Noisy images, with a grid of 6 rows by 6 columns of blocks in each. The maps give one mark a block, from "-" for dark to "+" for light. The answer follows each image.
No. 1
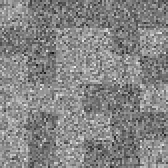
+ - - - - -
- - + + - +
+ - + + + -
+ + + - - +
+ - + + - -
+ - + - - +
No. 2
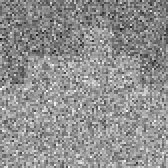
- - - - - -
- - - + - -
- + + + + -
+ + + + + +
+ + + + + +
+ + + + + +
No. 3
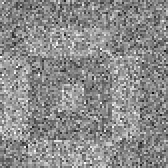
- - - - - -
- + + + - -
+ - - - + -
+ - + - + -
+ - - - + -
- + + + - -
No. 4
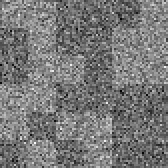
+ + - - - +
- + - - + +
- + + - + +
+ + - - - -
+ - + + - -
- + - + - -
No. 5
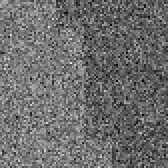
+ + - - - -
+ + + - - -
+ + + - - -
+ + + - - -
+ + + - - -
+ + + + - -
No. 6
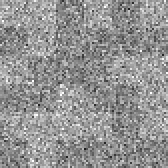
+ + - + - +
- + - - - -
+ - - - + +
- - + - - +
+ + + + - +
- + - - - -
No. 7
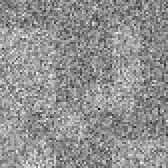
- - - - - -
+ + - - + -
+ + - - + -
+ + - + + -
+ - + - - -
+ + - - + +
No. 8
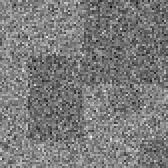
+ + + - - -
+ + + - - -
+ - - - - -
+ - - + - +
+ - - + + +
+ + + + + -
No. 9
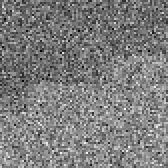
- - - - - -
- - - - - -
- - - - + +
- + + + + +
+ + + + + +
+ + + + + +
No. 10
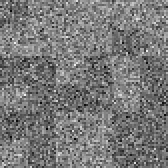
- + + + + +
+ + + + - +
- - + - + -
+ - - - + -
- - + + - -
+ - + + - -
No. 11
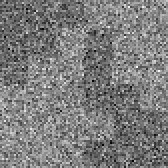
- - - + + +
- - + - + +
- + + - + +
+ + + - - +
+ + + + - -
+ + + - - -
